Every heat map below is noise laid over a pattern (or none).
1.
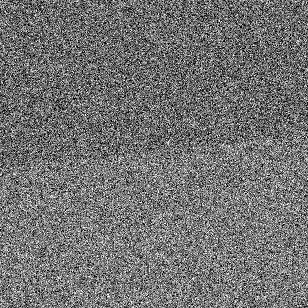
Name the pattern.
a sharp edge
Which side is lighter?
bottom
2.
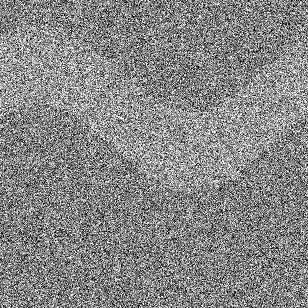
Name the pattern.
a wavy band
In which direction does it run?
left to right
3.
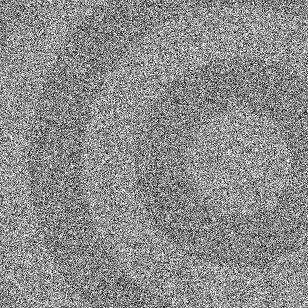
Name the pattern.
rings round one point
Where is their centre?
middle right
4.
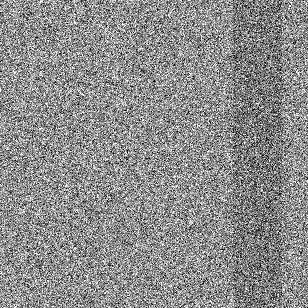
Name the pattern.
one vertical stripe
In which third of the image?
right
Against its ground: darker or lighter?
darker
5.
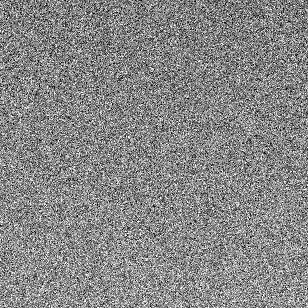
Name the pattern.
a smooth slope
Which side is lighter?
bottom
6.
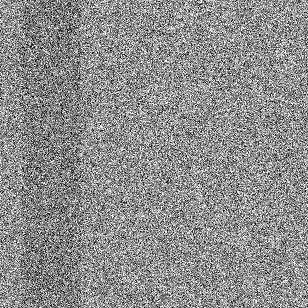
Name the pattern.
one vertical stripe
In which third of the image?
left
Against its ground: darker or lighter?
darker
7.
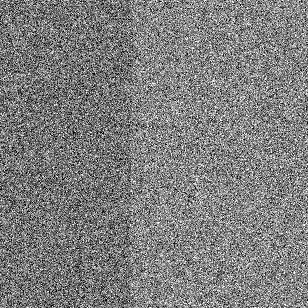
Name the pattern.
a sharp edge
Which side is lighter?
right
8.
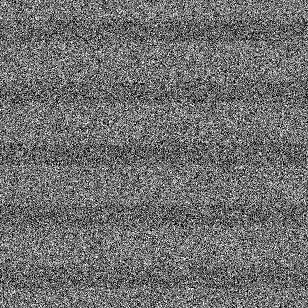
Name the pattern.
horizontal stripes
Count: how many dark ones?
5
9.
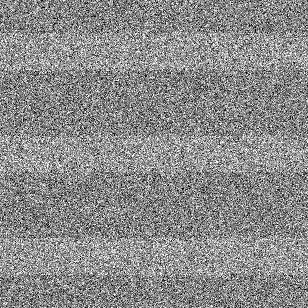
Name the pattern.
horizontal stripes
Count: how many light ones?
3
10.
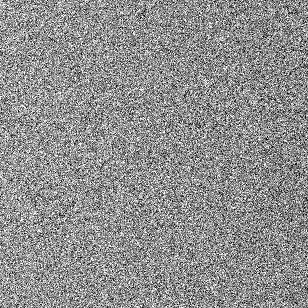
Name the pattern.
a smooth slope
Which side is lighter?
left
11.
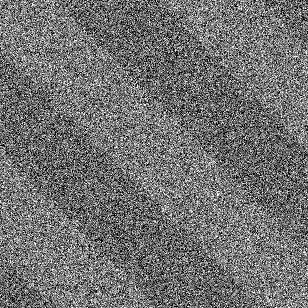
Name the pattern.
diagonal stripes
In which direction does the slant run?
top left to bottom right
